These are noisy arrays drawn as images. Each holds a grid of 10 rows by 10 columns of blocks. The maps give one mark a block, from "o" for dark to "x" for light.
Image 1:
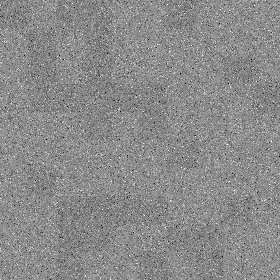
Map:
o x o o x x o x x x
x o x o x x x x x x
x o x o x x x x o x
x o o o o o x x x o
x x x o x o x x x x
x x x x x x o x x x
x o x x x x x x x x
x x o o o o x x o x
x x o o x x o o x x
x x o x x o x o x x
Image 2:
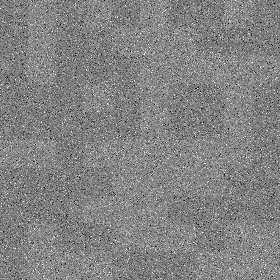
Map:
o x o x o x o o x o
o x o o x x x o o o
o x o o o x x x x x
o o o x o x o o x o
o o o o o x o o x o
x x o x x x x x x o
o o o o x x x x o o
o o o x x x o o o o
o x o o x x x o x x
o x x x o o o x x x
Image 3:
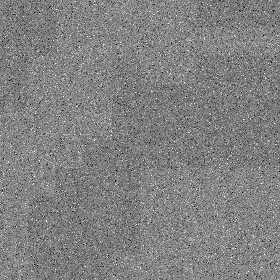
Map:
o o x x x x x o o o
o o x x x x x x x x
o x x x o x x o o o
o x x x o o o o o o
x x x x o o o o o o
x x x o o o o o o o
x x o o o x x x x x
x o o o o x x x x x
x o o o o x x x x x
x o o o x x x x x x
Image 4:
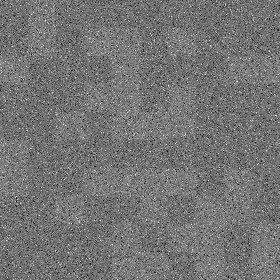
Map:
o x o o o o o o o o
o x o x x o x o o o
x o o o x o o o x x
o o o x x o x o o o
o o x o x x x o o o
x o o o o o o o o o
x o o x x x x o x o
o o x o o x o x x o
o o o o x o x x o x
o o o o x x o x o x
